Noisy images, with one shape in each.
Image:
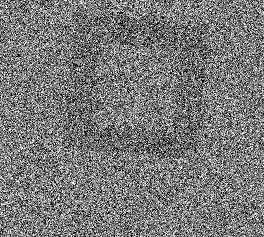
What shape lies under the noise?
square frame
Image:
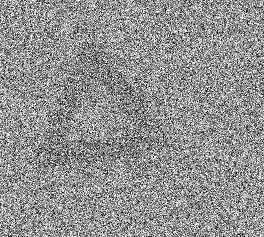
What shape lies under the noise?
triangle frame
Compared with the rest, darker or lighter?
darker
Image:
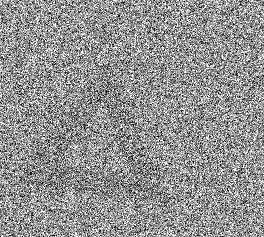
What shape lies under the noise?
triangle frame
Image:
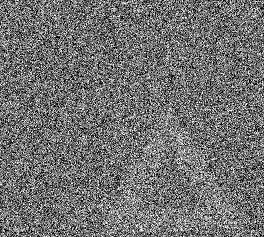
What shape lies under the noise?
triangle frame
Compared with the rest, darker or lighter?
lighter
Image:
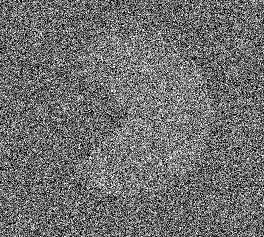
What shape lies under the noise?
disc with a wedge cut out
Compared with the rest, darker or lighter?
lighter
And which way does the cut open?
left
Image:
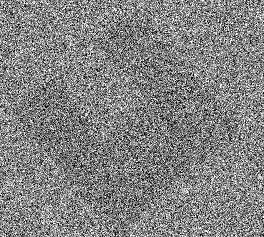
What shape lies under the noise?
square with a notch
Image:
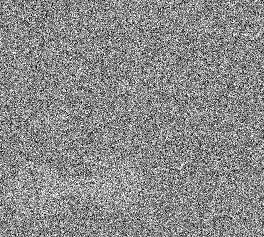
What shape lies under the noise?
dumbbell
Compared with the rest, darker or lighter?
lighter
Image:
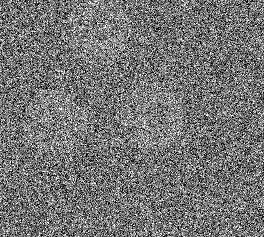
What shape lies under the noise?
three dots
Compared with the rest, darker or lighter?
lighter
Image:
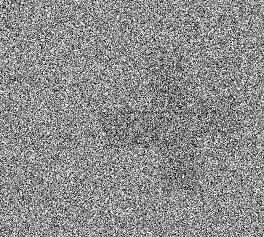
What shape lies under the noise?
cross
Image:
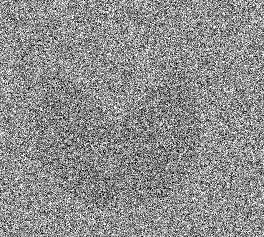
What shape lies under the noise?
disc with a wedge cut out
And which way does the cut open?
up
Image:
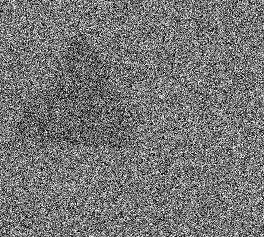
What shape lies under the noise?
triangle
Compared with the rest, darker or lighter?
darker
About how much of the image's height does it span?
half
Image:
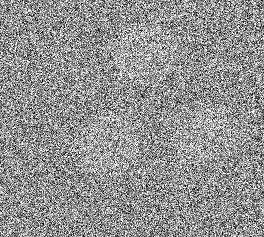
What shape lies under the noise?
three dots
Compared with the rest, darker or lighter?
lighter
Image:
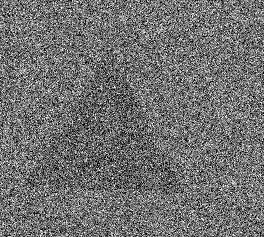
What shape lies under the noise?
triangle
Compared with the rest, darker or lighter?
darker
